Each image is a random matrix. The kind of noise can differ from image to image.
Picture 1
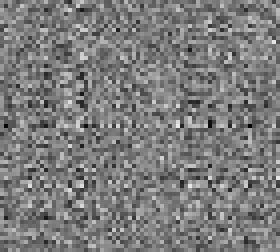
low rank plus noise
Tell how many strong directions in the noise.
two
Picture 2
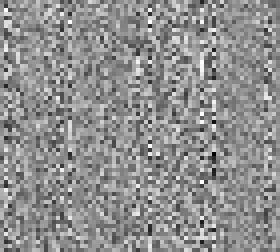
columns of uneven size
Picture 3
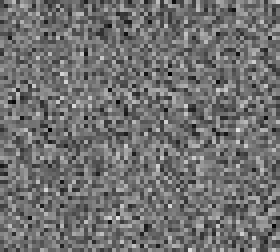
low rank plus noise
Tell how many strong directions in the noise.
five to eight
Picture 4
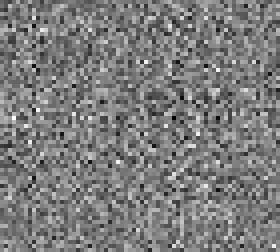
low rank plus noise
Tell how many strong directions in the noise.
three or four
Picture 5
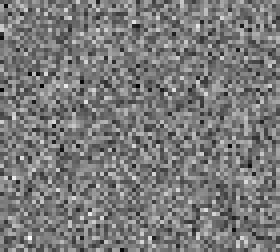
independent entries
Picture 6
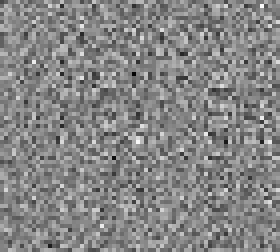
low rank plus noise
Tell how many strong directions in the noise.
three or four
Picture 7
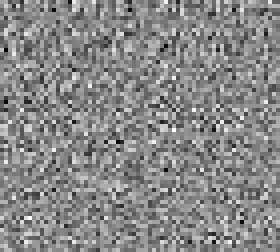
low rank plus noise
